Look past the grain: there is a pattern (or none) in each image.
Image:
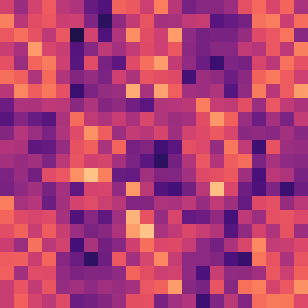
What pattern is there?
a checkerboard
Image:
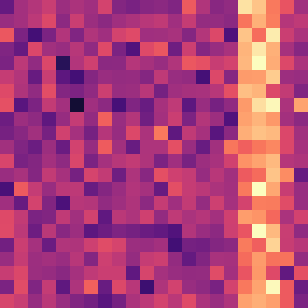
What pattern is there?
one band of columns
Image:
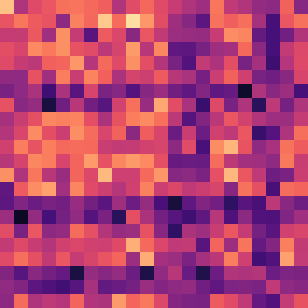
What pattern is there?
bands of rows crossing bands of columns
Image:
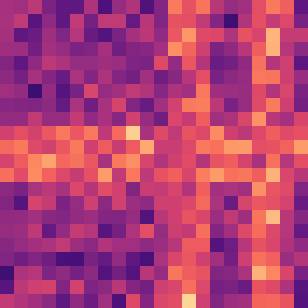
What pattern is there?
bands of rows crossing bands of columns
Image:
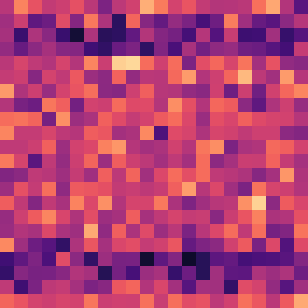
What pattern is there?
bands of rows
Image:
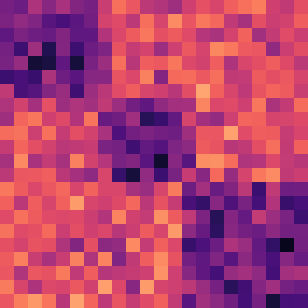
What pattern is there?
blocks along the diagonal
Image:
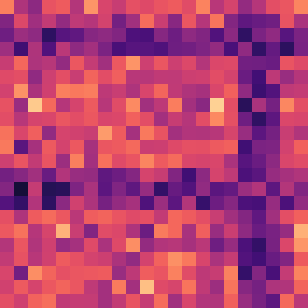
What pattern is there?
bands of rows crossing bands of columns
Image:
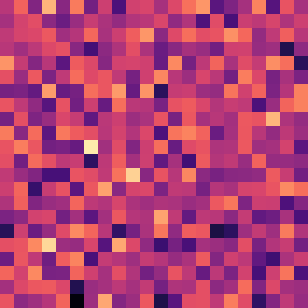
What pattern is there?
only noise
